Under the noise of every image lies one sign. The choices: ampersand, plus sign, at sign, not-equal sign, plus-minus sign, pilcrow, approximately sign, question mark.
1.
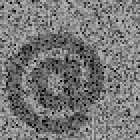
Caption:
dark at sign
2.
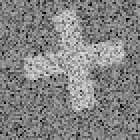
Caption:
light plus sign
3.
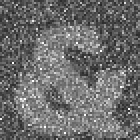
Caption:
light ampersand
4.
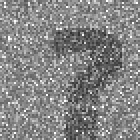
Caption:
dark question mark
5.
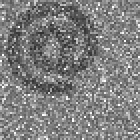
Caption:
dark at sign
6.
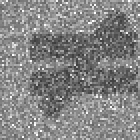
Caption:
dark not-equal sign
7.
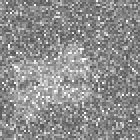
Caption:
light not-equal sign
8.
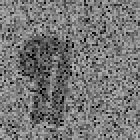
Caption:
dark pilcrow
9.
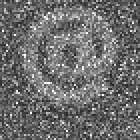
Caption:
light at sign
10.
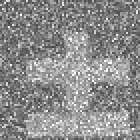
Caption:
light plus-minus sign
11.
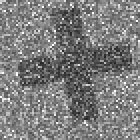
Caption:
dark plus sign
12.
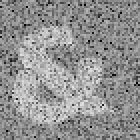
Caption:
light ampersand
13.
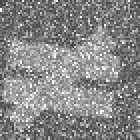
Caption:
light not-equal sign
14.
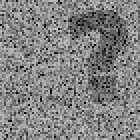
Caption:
dark question mark
